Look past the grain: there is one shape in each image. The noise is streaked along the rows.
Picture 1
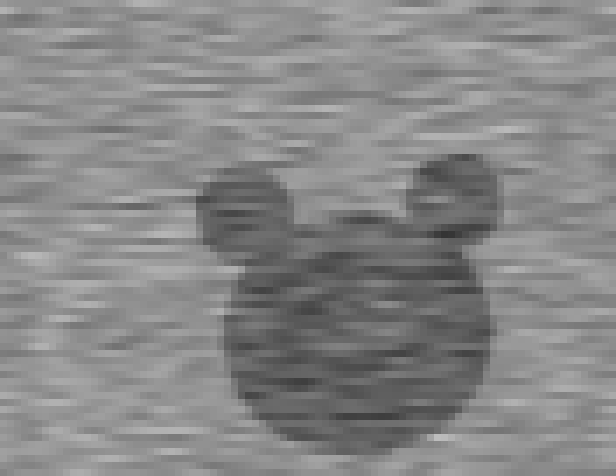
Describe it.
dark bear's head
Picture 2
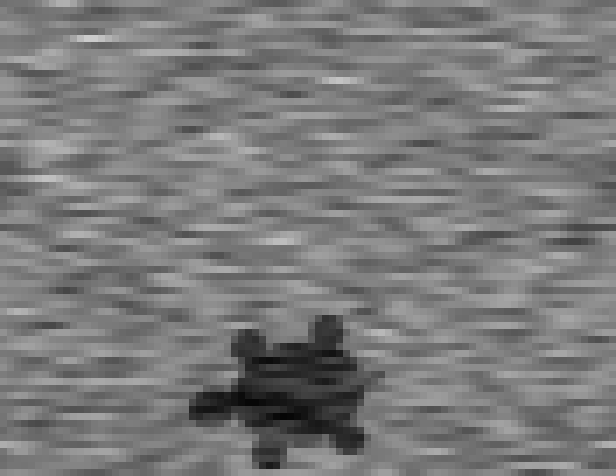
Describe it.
dark turtle, bottom middle
